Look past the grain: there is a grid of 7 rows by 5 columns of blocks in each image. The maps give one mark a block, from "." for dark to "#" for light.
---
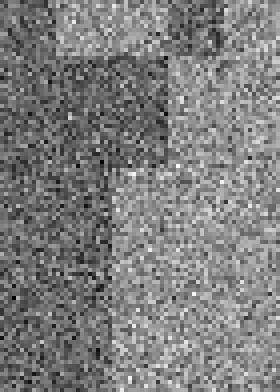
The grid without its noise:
.##.#
...##
...##
..###
..###
..###
..###
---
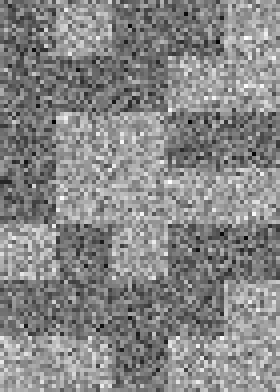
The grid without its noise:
.#..#
...##
.##..
.####
#.#..
....#
##.##
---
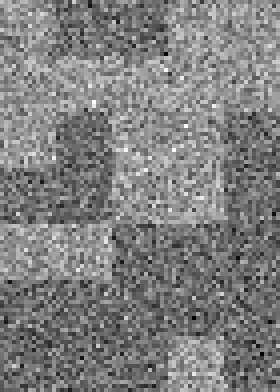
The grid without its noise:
#..##
#####
#.##.
..##.
##...
.....
...#.
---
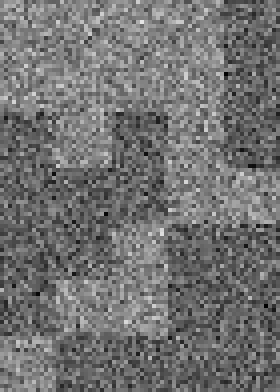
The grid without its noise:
####.
####.
.#.#.
...##
..#..
.##..
#....
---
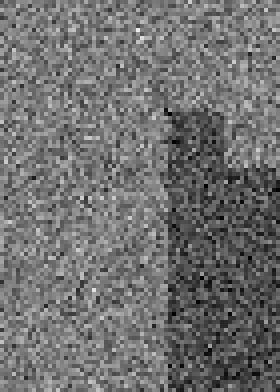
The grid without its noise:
#####
#####
###.#
###..
###..
###..
###..
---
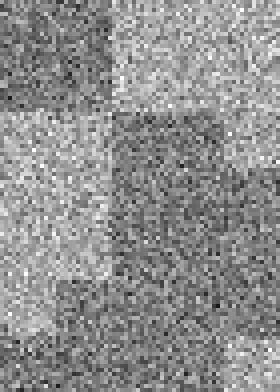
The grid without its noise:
..###
..###
##..#
##...
##...
#....
....#
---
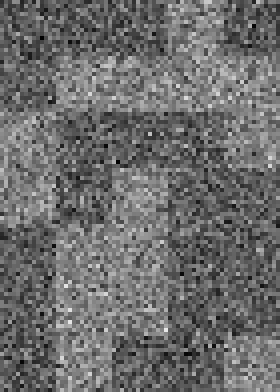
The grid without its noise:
...#.
.####
#...#
#.#..
.##..
.##..
.#..#
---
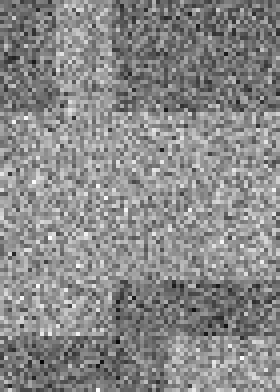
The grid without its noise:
.#...
.#...
#####
#####
#####
##...
...##
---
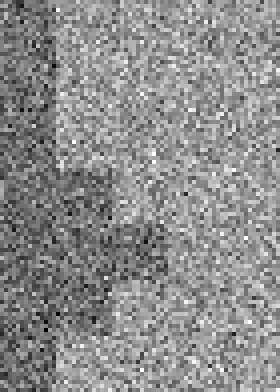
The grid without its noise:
.####
.####
.####
..###
...##
..###
.####
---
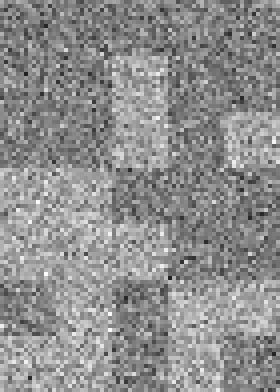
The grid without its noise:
.....
..#..
..#.#
##...
###..
.#.##
##.#.
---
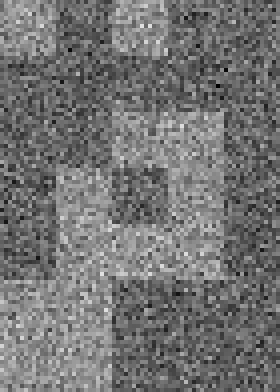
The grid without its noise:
#.#..
.....
..##.
.#.#.
.###.
##...
##...
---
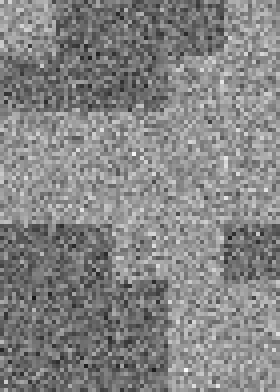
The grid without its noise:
#...#
...##
#####
#####
..##.
...##
...##
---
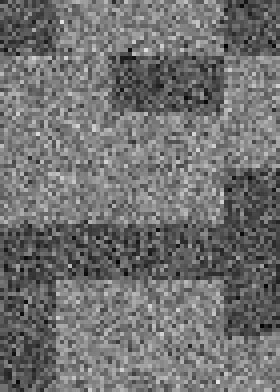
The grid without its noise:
.###.
##..#
#####
####.
.....
.###.
.####
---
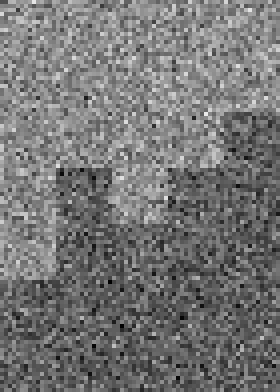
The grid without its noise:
#####
#####
####.
#.#..
#....
.....
.....
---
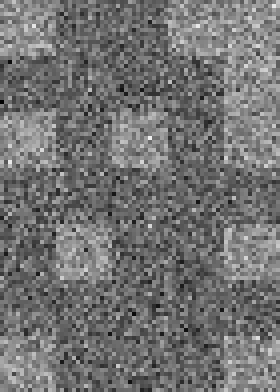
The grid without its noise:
#..##
....#
#.#.#
.....
.#..#
.....
#...#
